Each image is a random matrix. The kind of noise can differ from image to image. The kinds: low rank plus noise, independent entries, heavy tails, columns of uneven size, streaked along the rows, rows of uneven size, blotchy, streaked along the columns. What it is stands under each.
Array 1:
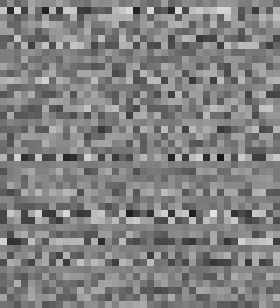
rows of uneven size
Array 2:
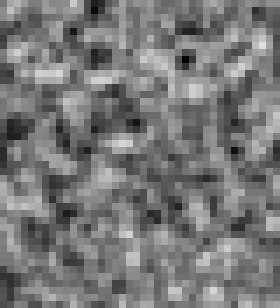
blotchy
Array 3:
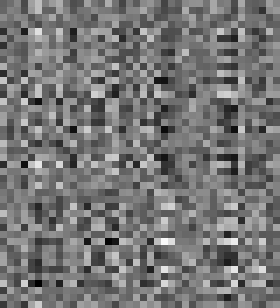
low rank plus noise
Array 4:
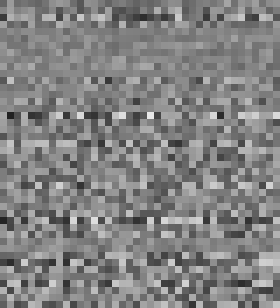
rows of uneven size
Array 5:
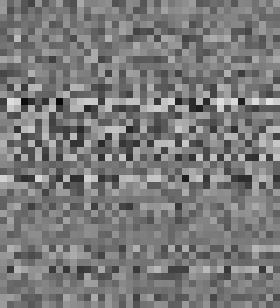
rows of uneven size
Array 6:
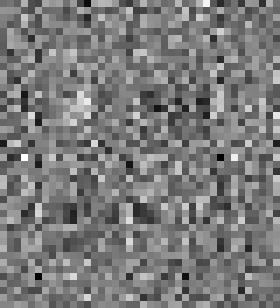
low rank plus noise
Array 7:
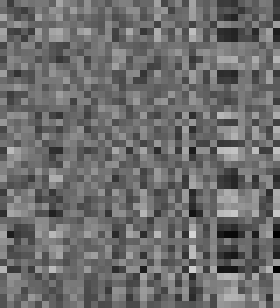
low rank plus noise
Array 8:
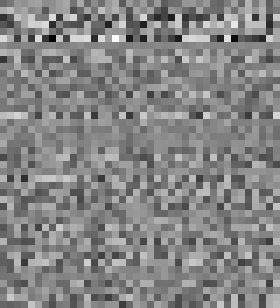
rows of uneven size
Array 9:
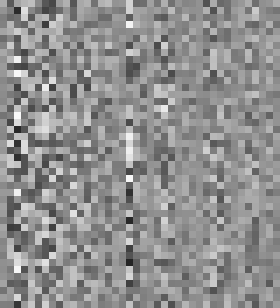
columns of uneven size
